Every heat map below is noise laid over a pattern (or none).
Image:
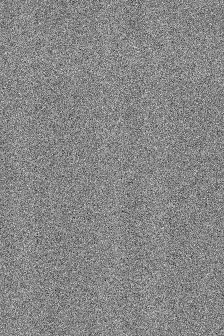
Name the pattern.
bands of rows crossing bands of columns
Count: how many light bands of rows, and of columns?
1 and 3
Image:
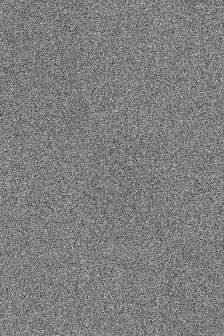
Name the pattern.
blocks along the diagonal
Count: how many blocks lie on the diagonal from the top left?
3
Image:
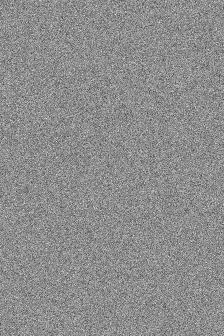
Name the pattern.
only noise
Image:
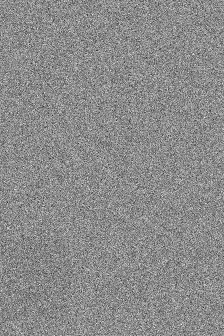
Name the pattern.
one block
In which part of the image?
bottom left
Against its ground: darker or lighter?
darker
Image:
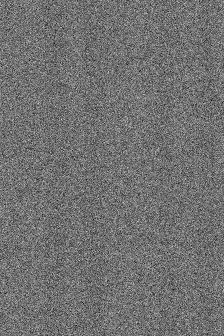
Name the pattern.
bands of columns
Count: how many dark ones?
4
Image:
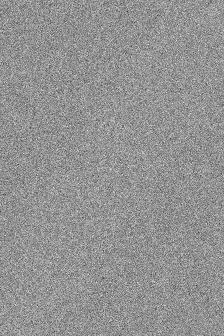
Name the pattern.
a diagonal band
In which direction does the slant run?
bottom left to top right
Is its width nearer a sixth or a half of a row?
a half
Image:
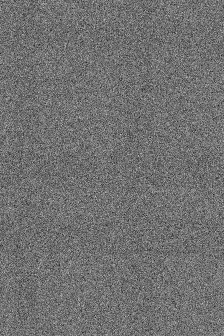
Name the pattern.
bands of rows crossing bands of columns
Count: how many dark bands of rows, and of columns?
3 and 2
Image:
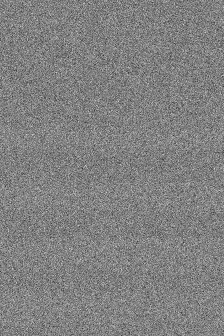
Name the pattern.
bands of rows
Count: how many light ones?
4
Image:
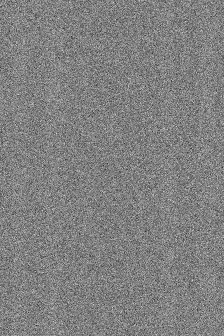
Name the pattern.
bands of columns
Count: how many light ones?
4
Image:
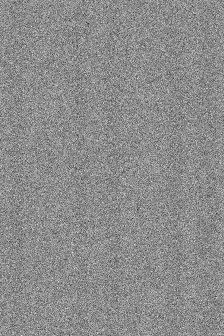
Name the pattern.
bands of columns
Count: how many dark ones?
5
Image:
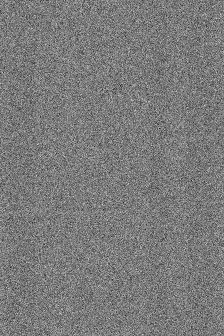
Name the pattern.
bands of columns
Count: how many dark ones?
3
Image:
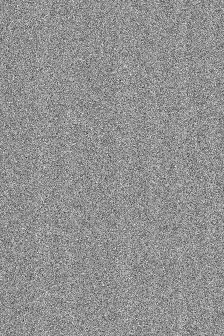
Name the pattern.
bands of columns
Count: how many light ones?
6
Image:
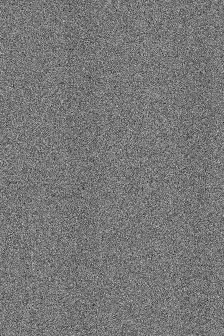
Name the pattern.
bands of columns
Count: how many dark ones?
2
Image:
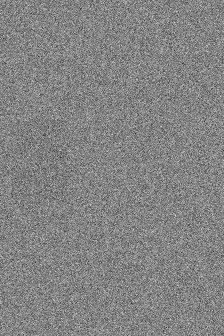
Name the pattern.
one block
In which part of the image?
middle left
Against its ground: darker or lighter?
darker
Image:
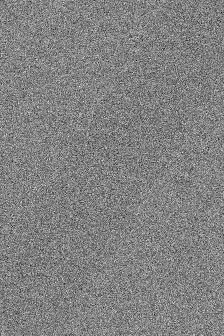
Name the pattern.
a diagonal band
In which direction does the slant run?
bottom left to top right
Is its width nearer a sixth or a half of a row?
a half
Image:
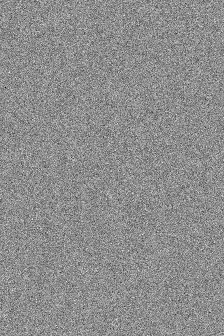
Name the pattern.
only noise
